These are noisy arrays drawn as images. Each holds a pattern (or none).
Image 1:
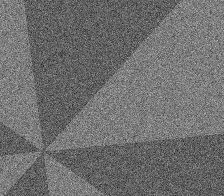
spokes from one point
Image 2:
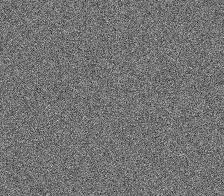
only noise
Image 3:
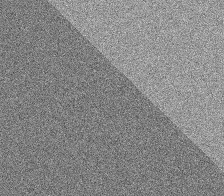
a sharp edge
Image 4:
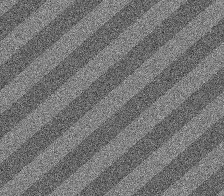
diagonal stripes
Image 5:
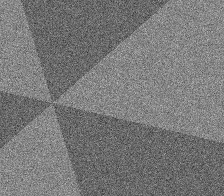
spokes from one point
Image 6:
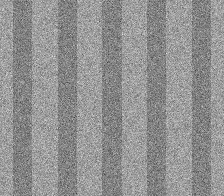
vertical stripes
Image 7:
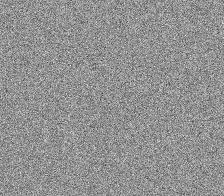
only noise
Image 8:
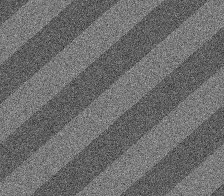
diagonal stripes
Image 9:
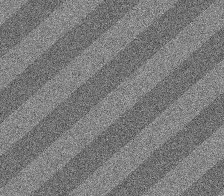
diagonal stripes
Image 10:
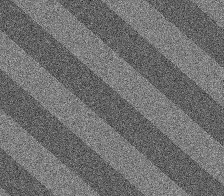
diagonal stripes
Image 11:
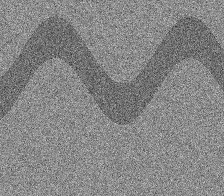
a wavy band
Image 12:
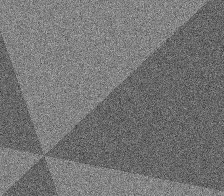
spokes from one point
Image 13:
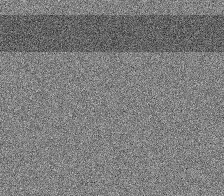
one horizontal stripe
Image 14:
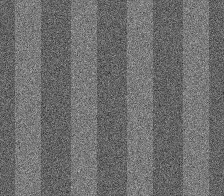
vertical stripes
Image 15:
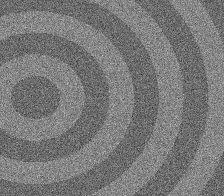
rings round one point
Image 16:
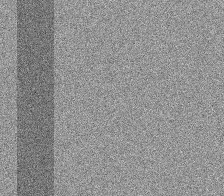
one vertical stripe
